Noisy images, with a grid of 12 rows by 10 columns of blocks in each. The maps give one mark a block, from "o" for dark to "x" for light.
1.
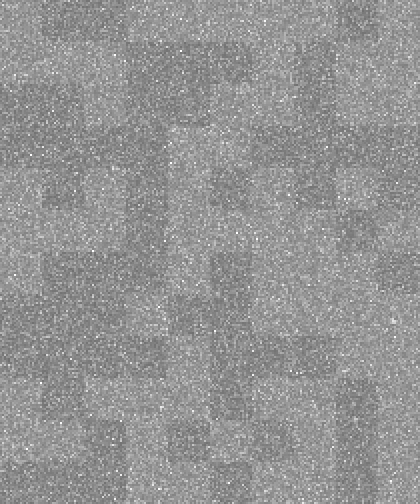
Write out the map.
x o o x x x x x o x
x x x o o o x o x x
o o x o o x x o x x
o o o o x x o o o o
x o x o x o x o x o
x x x o x x x x o x
x o o o x o x x x o
o o o x o o x x x x
o o o o x o o o x x
x o x x x o x x o x
x x o x o x o x o x
o o o x x o x x o x
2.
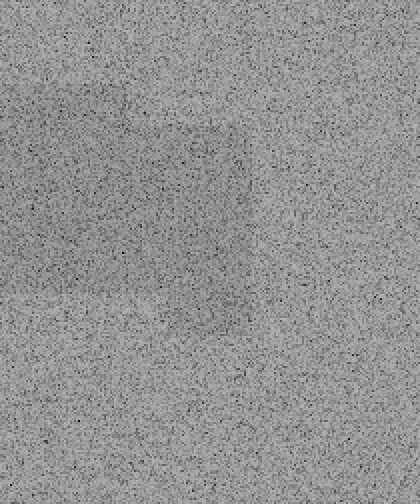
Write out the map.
x x x x x x x x x x
x x x x x x x x x x
o o o x x x x x x x
o o o o o o x x x x
o o o o o o x x x x
o o o o o o x x x x
o o o o o o x x x x
x x x x o o x x x x
x x x x x x x x x x
x x x x x x x x x x
x x x x x x x x x x
x x x x x x x x x x
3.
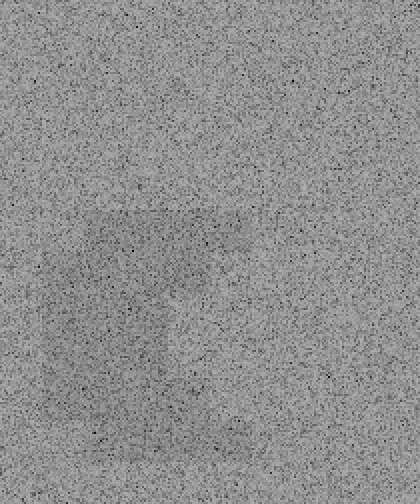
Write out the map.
x x x x x x x x x x
x x x x x x x x x x
x x x x x x x x x x
x x x x x x x x x x
x x x x x x x x x x
x x o o o o x x x x
x o o o o x x x x x
x o o o x x x x x x
x o o o x x x x x x
x o o o o x x x x x
x x o o o o x x x x
x x x x x x x x x x
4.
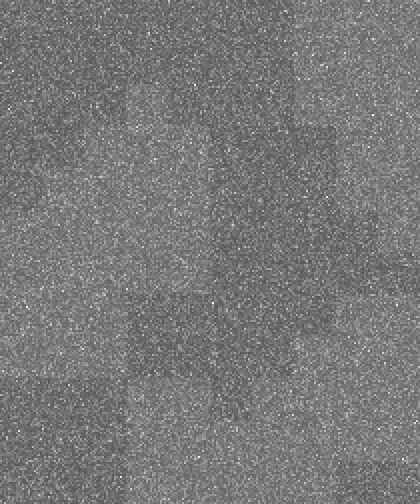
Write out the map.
o o o o o o o x x x
o o o o o o o x x x
o o o x o o o x x x
o o x x x o o o x x
o x x x x o o o x x
x x x x x o o o o x
x x x x x o o o o o
x x x o o o o o x x
x x x o o o o x x x
o o o x x o x x x x
o o o x x x x x x x
o o o x x x x x o o
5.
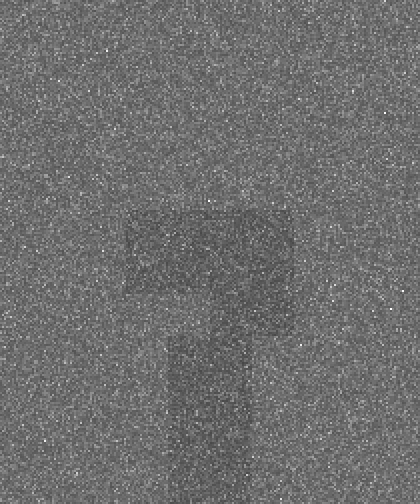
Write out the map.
x x x x x x x x x x
x x x x x x x x x x
x x x x x x x x x x
x x x x x x x x x x
x x x x x x x x x x
x x x o o o o x x x
x x x o o o o x x x
x x x x x o o x x x
x x x x o o x x x x
x x x x o o x x x x
x x x x o o x x x x
x x x x o o x x x x
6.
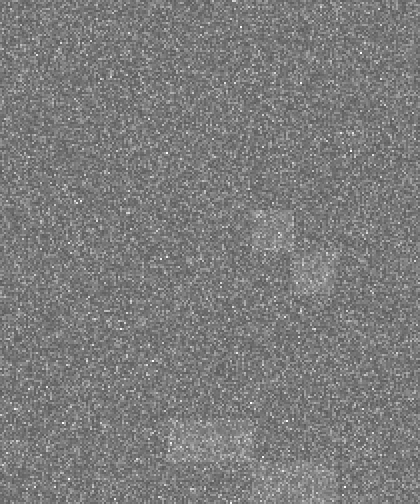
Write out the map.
o o o o o o o o o o
o o o o o o o o o o
o o o o o o o o o o
o o o o o o o o o o
o o o o o o o o o o
o o o o o o x o o o
o o o o o o o x o o
o o o o o o o o o o
o o o o o o o o o o
o o o o o o o o o o
o o o o x x o o o o
o o o o o o x x o o
